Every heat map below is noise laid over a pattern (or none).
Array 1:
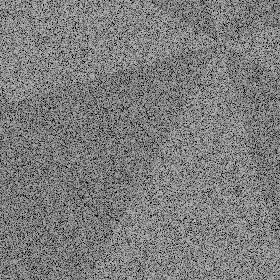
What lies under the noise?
spokes from one point
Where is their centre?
top right
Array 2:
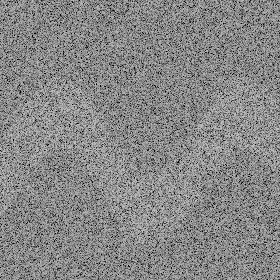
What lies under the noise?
a wavy band
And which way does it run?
left to right
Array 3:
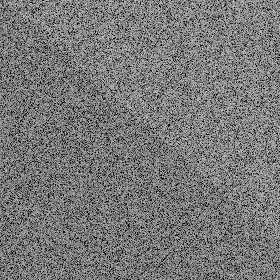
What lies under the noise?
a sharp edge
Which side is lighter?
top right
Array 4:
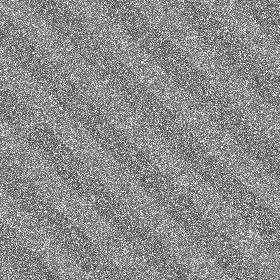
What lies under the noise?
diagonal stripes
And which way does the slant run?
top left to bottom right
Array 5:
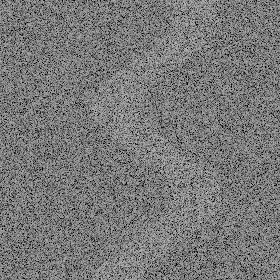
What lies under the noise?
a wavy band
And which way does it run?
top to bottom
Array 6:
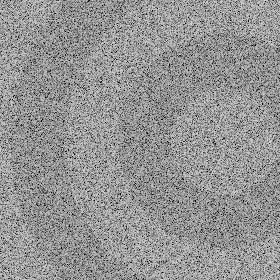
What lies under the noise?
rings round one point
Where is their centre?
middle right
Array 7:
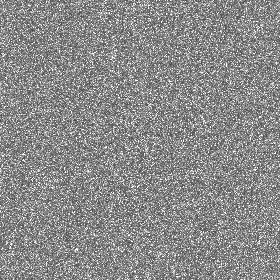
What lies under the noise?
only noise
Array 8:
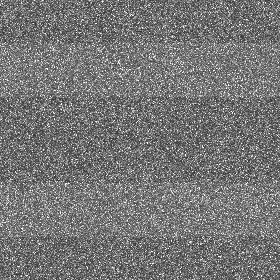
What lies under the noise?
horizontal stripes
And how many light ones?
2
